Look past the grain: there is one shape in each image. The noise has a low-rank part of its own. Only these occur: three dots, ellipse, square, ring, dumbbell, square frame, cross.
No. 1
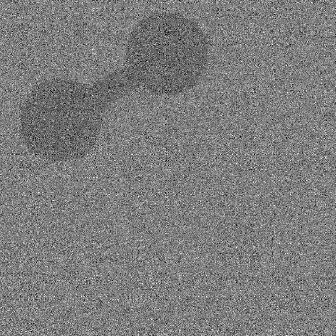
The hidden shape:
dumbbell
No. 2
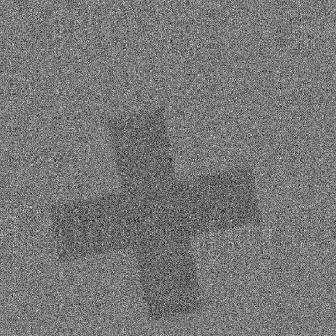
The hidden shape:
cross
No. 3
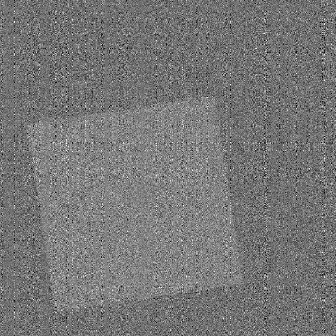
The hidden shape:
square
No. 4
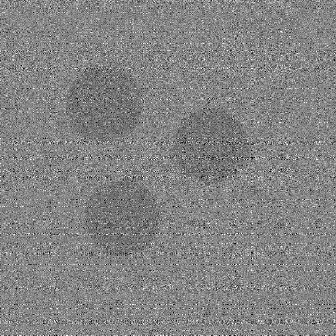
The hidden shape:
three dots
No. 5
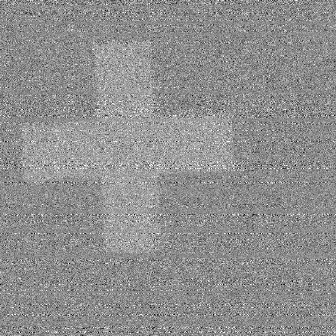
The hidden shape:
cross
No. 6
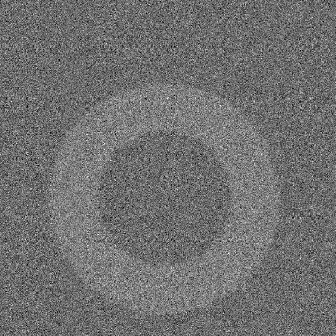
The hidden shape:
ring
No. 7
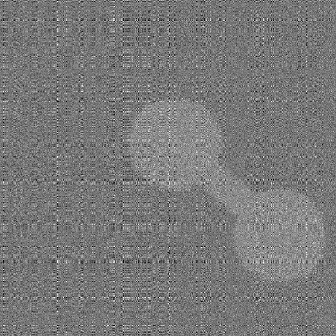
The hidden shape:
dumbbell
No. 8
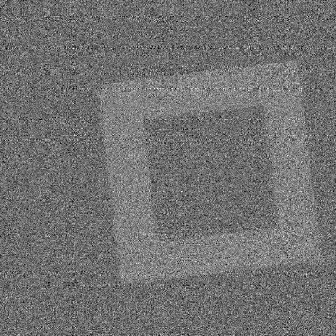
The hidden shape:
square frame
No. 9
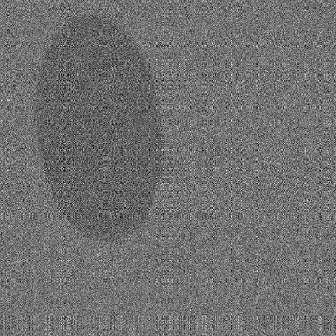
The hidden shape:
ellipse
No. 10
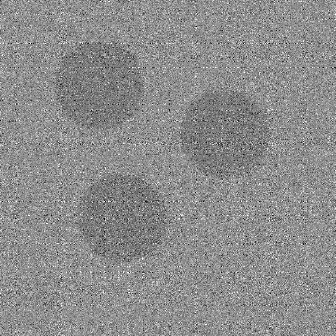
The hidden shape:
three dots
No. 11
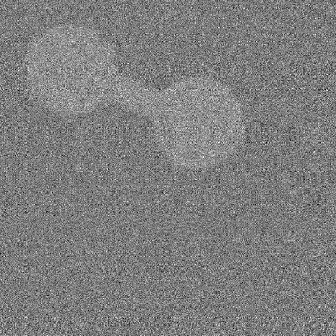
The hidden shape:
dumbbell
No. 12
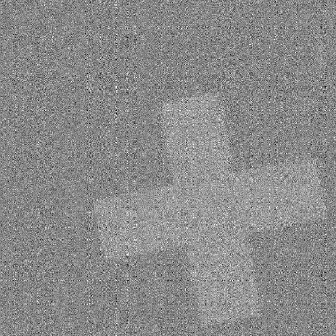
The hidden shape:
cross
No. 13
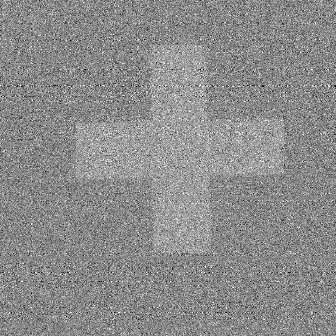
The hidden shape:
cross
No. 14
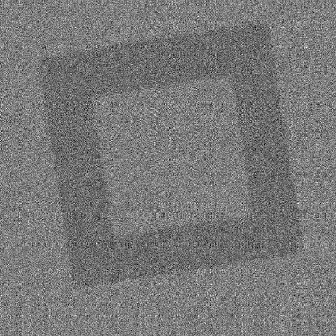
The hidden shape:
square frame
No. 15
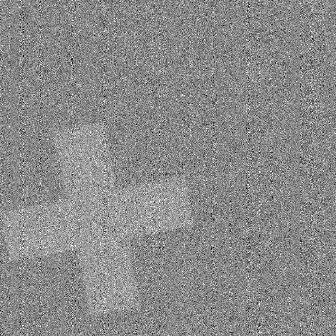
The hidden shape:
cross
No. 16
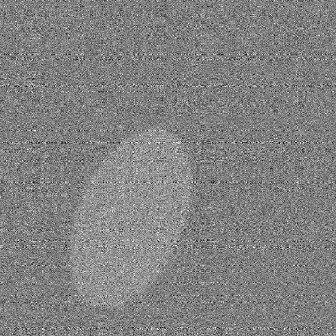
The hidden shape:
ellipse
